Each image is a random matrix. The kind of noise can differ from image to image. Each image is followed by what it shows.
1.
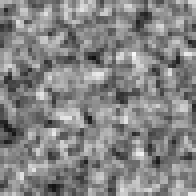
blotchy
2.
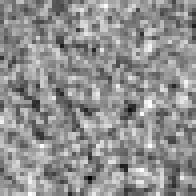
blotchy
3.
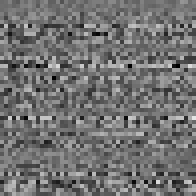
rows of uneven size
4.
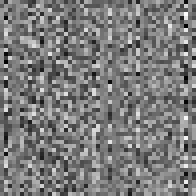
columns of uneven size
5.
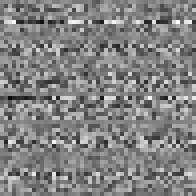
rows of uneven size
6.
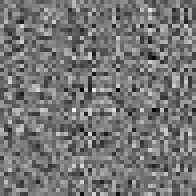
low rank plus noise
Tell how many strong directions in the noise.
three or four
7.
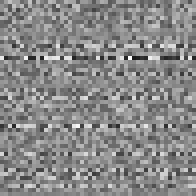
rows of uneven size
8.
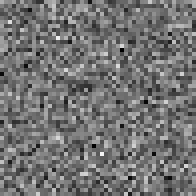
independent entries
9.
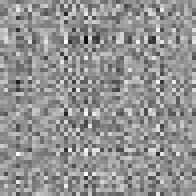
low rank plus noise
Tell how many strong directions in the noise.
two
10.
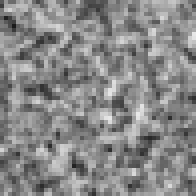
blotchy
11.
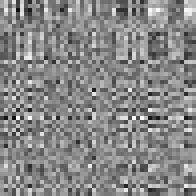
low rank plus noise
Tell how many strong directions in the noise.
one
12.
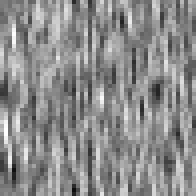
streaked along the columns
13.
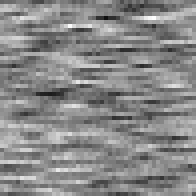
streaked along the rows
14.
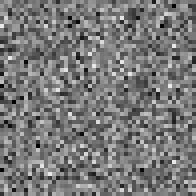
independent entries
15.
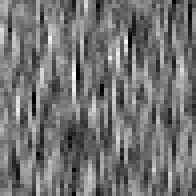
streaked along the columns
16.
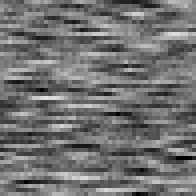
streaked along the rows
